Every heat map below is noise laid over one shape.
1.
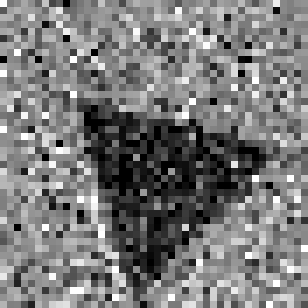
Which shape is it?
triangle
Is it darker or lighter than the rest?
darker
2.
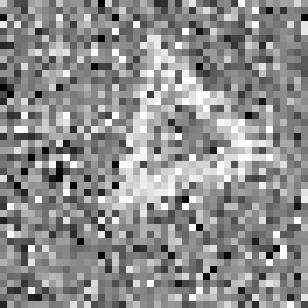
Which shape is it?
triangle frame
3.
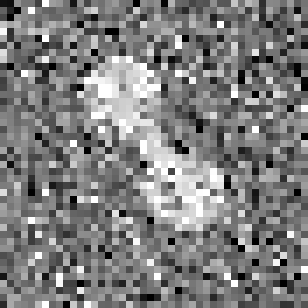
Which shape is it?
dumbbell
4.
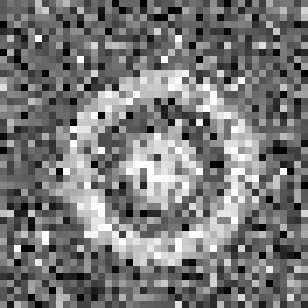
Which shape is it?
bullseye
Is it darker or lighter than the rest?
lighter
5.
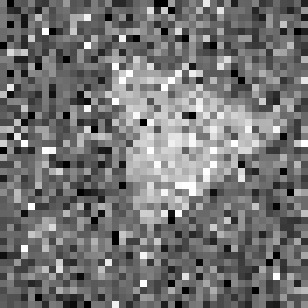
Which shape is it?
triangle
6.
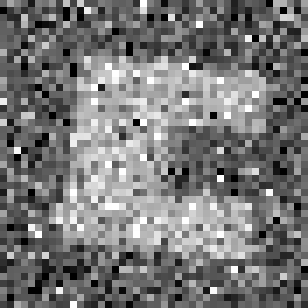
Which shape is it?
square with a notch
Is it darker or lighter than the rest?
lighter
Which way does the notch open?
right
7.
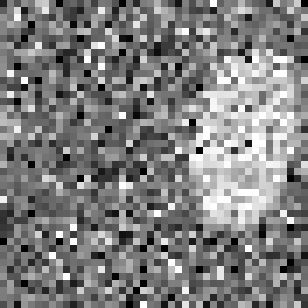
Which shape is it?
ellipse
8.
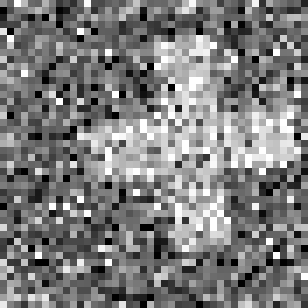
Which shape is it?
cross
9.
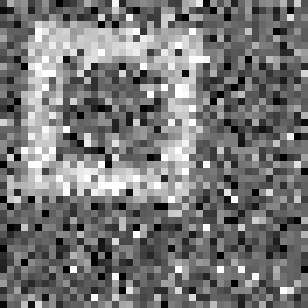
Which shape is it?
square frame
